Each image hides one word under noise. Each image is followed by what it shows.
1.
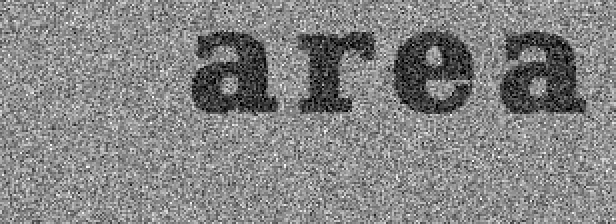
area
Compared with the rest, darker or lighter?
darker
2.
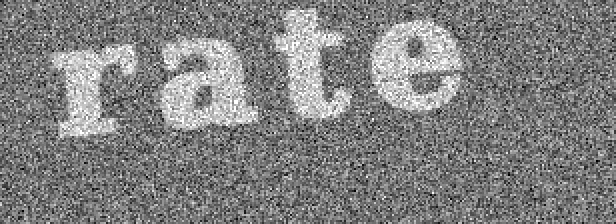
rate
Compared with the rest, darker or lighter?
lighter
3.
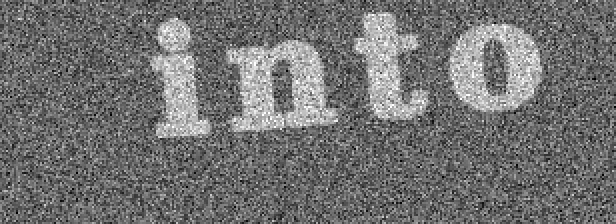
into
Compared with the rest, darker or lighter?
lighter
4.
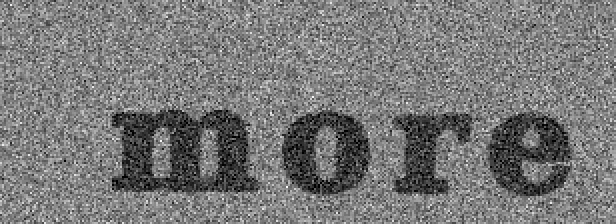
more
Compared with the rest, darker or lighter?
darker
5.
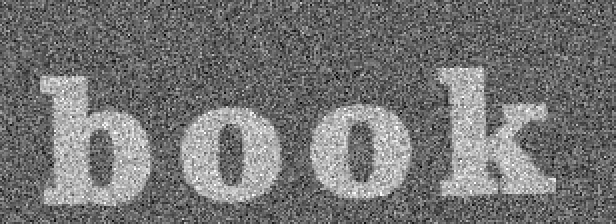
book
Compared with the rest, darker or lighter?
lighter
